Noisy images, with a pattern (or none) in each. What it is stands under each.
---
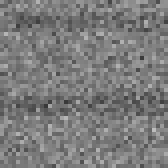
bands of rows
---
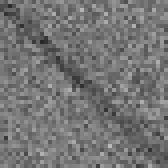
a diagonal band
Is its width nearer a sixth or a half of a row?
a sixth
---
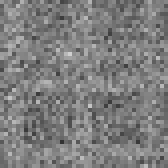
bands of rows crossing bands of columns
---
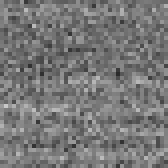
bands of rows
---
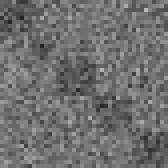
blocks along the diagonal
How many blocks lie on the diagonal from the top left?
5
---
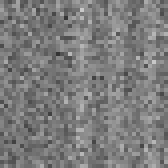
bands of columns
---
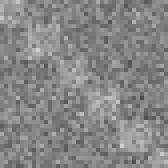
blocks along the diagonal
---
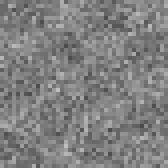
a checkerboard
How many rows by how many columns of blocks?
5 by 4
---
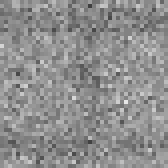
bands of rows crossing bands of columns
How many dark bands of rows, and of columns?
2 and 1
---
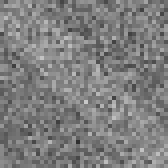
a diagonal band
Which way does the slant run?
top left to bottom right
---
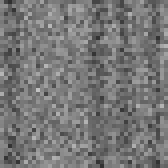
bands of columns
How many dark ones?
4
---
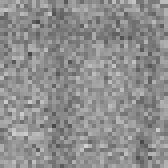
bands of rows crossing bands of columns
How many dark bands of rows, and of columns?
1 and 2
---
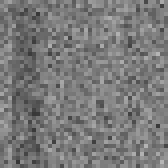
one band of columns
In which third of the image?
left
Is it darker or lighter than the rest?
darker
